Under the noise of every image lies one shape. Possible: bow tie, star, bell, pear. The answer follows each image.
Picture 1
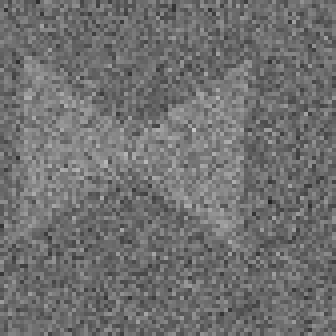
bow tie
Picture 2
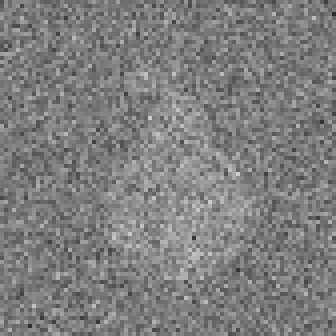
pear
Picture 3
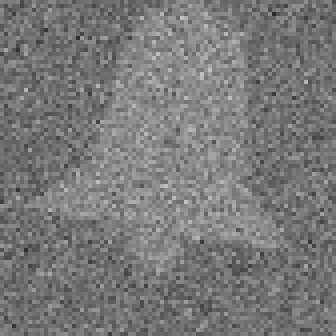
bell
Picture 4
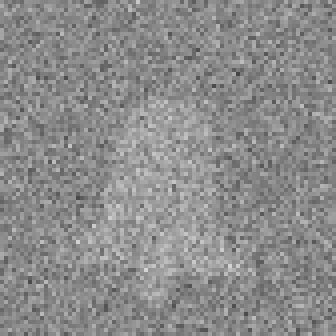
bell
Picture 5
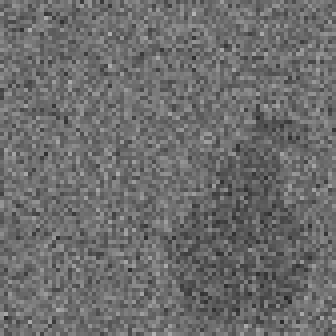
pear
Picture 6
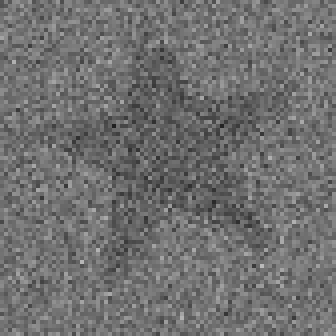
star
